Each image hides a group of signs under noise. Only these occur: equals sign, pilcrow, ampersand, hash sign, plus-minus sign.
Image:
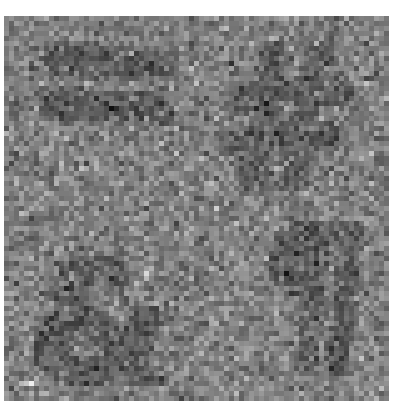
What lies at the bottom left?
ampersand
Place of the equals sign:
top left
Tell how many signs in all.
4
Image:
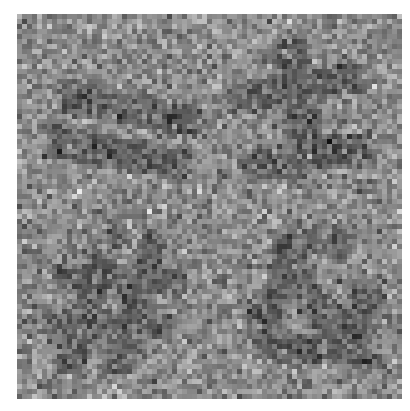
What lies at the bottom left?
hash sign
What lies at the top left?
equals sign
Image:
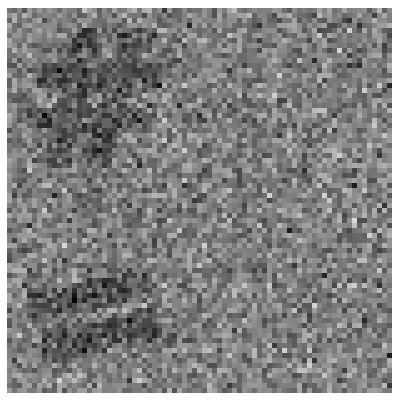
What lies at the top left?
hash sign
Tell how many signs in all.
2
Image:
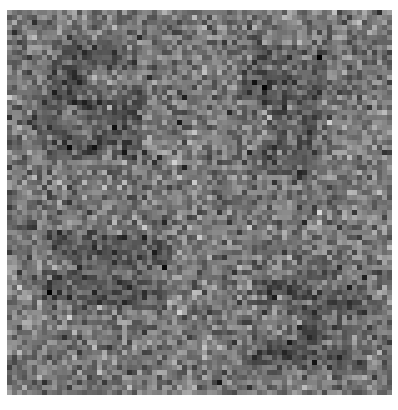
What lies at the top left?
ampersand
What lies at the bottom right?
plus-minus sign
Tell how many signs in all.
4
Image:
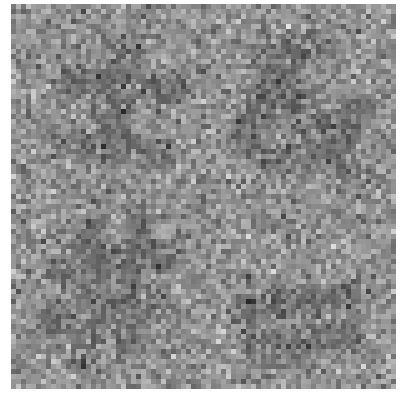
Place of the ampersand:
top right
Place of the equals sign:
bottom right
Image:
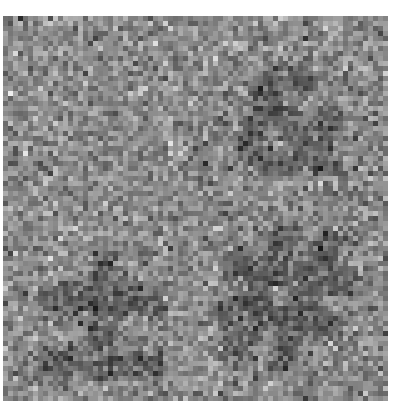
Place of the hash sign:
bottom right
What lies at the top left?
nothing
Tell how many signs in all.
3
